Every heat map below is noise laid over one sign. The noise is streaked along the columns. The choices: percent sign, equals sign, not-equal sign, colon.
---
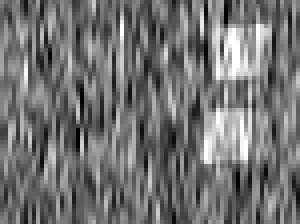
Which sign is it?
colon
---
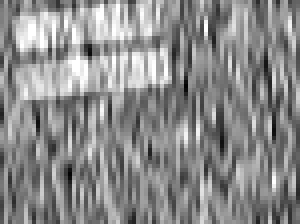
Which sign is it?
equals sign
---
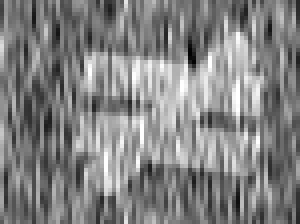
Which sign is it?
not-equal sign
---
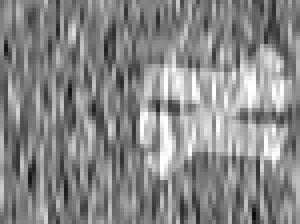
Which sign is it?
not-equal sign
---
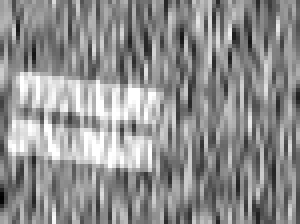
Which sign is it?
equals sign
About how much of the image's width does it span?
half
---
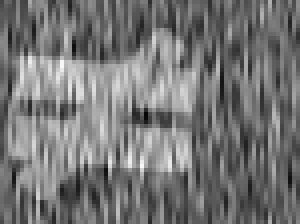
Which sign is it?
not-equal sign
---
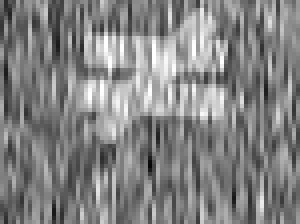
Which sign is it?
not-equal sign
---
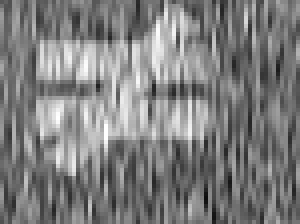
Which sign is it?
not-equal sign
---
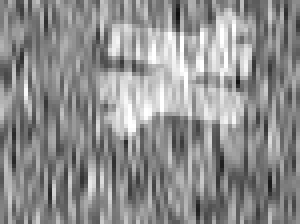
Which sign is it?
not-equal sign
